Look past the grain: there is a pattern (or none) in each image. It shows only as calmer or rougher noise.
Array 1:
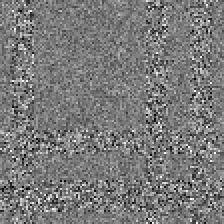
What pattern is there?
bands of rows crossing bands of columns
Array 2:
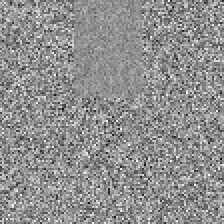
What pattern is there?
one block
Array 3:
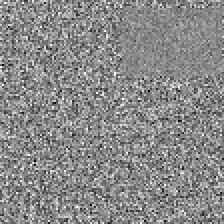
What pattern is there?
one block
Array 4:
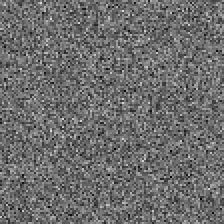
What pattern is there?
only noise
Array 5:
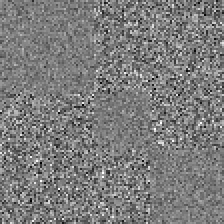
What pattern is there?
blocks along the diagonal
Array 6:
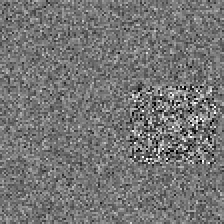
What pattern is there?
one block
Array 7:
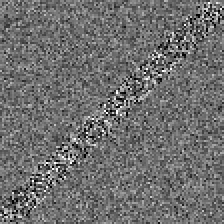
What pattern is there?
a diagonal band
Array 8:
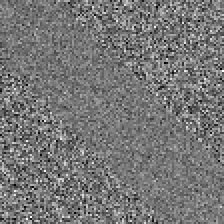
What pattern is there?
a diagonal band
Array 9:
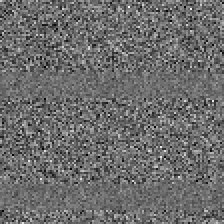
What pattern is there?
bands of rows
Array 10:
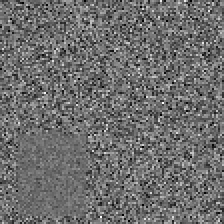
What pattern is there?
one block
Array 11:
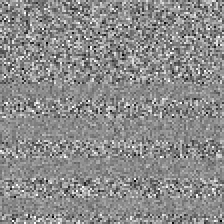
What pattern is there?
bands of rows
